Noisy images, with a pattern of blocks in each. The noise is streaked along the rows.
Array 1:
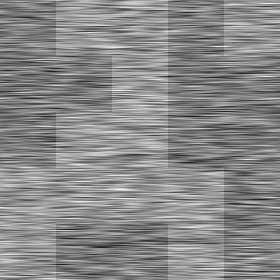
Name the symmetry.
no symmetry
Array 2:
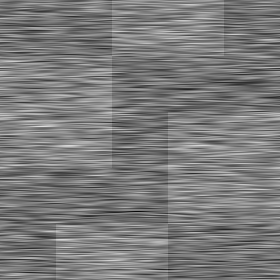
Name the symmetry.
the same after a half turn
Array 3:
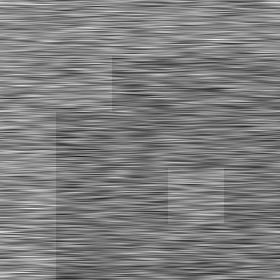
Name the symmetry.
mirrored about the diagonal from the top left
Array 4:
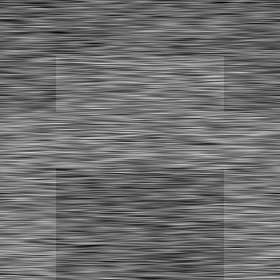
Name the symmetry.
left and right mirror each other
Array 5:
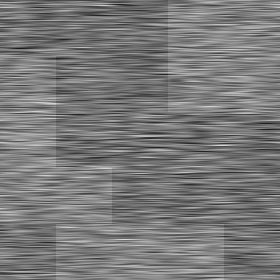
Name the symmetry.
mirrored about the diagonal from the bottom left
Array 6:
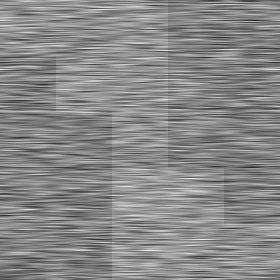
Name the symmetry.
the same after a half turn
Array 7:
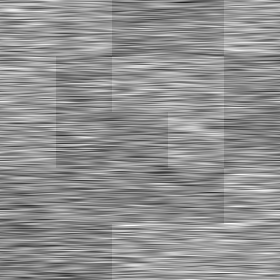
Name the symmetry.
mirrored about the diagonal from the bottom left
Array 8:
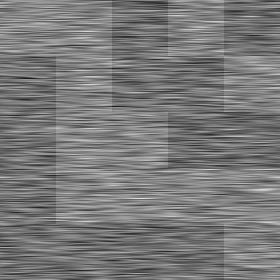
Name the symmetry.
mirrored about the diagonal from the bottom left
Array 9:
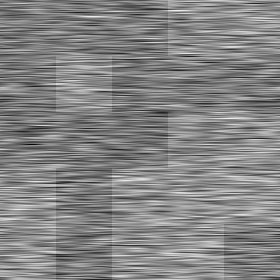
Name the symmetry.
mirrored about the diagonal from the top left
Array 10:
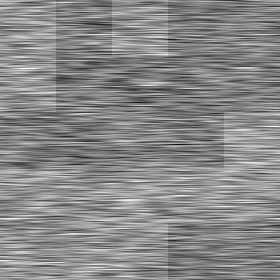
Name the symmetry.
no symmetry
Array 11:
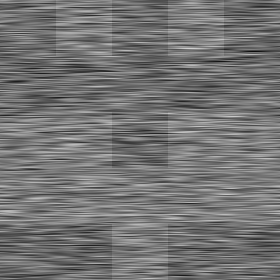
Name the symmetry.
left and right mirror each other
